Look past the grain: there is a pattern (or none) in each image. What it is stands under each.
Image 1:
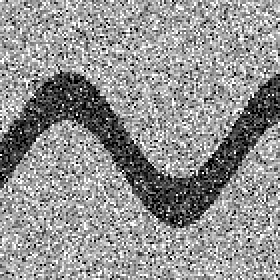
a wavy band
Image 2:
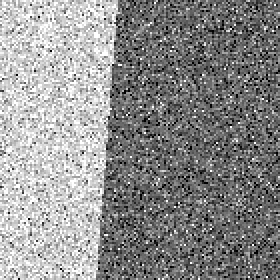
a sharp edge
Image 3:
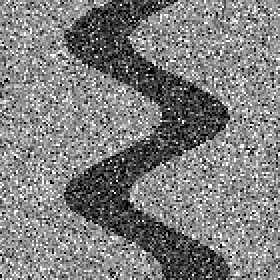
a wavy band
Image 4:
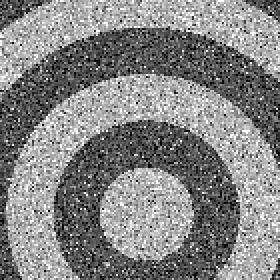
rings round one point
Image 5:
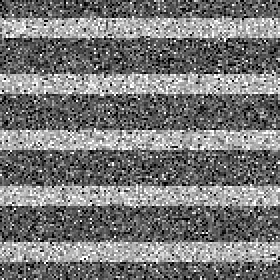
horizontal stripes
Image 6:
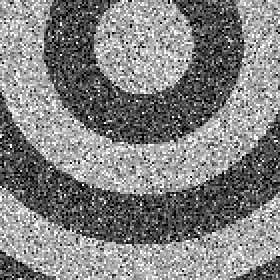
rings round one point
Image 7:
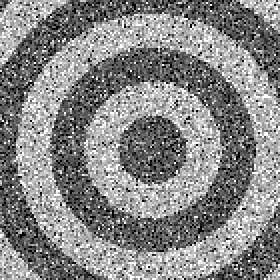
rings round one point
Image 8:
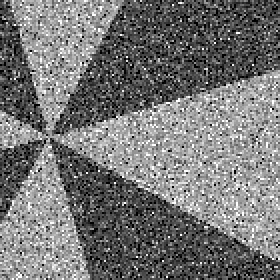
spokes from one point
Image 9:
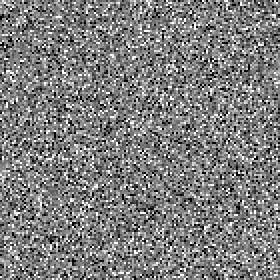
only noise
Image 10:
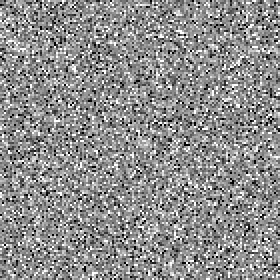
only noise
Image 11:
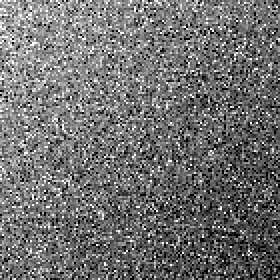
a smooth slope
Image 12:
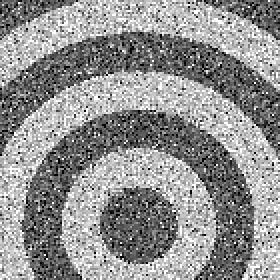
rings round one point
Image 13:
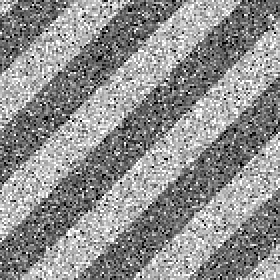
diagonal stripes
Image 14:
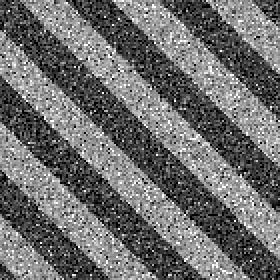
diagonal stripes
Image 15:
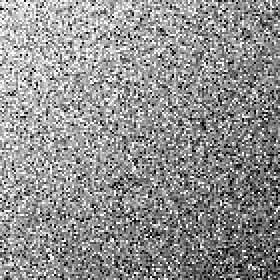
a smooth slope
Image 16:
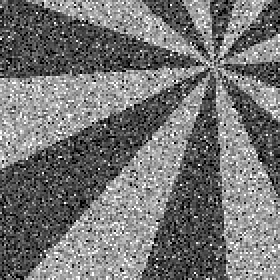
spokes from one point
